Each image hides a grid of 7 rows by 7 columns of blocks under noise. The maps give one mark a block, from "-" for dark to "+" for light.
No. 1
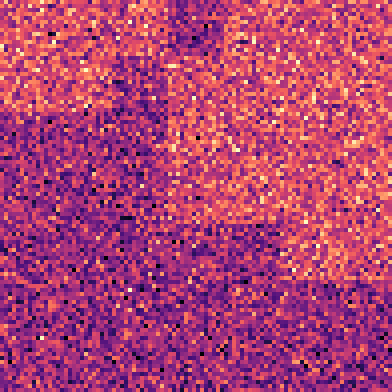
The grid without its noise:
+ + + - + + +
+ + - + + + +
- - - + + + +
- - - + + + +
- - - - - + +
- - - - - - -
- - - - - - -
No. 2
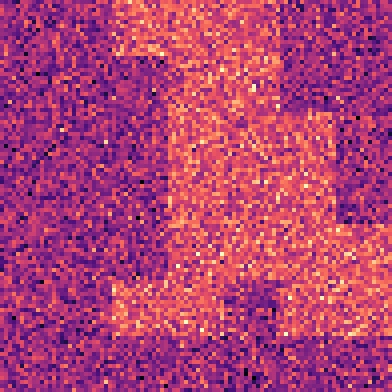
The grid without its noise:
- - + + + - -
- - - + + - -
- - - + + + -
- - - + + + -
- - - + + + +
- - + + - + +
- - - - - - -
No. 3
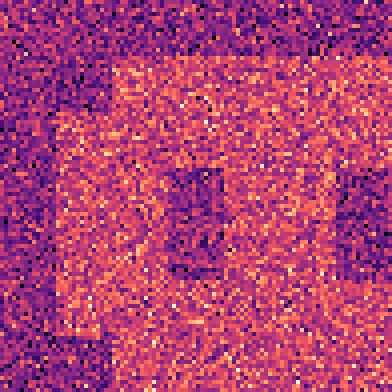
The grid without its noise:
- - - - - - -
- - + + + + +
- + + + + + +
- + + - + + -
- + + - + + -
- + + + + + +
- - + + + + +
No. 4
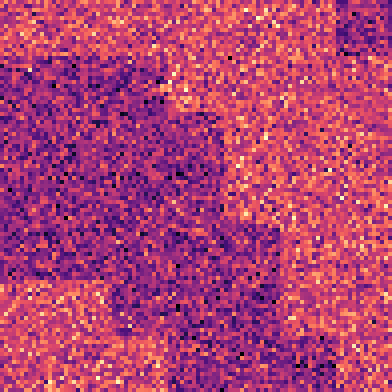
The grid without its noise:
+ + + + + + -
- - - + + + +
- - - - + + +
- - - - + + +
- - - - - + +
+ + - - - + +
+ + + - - - +
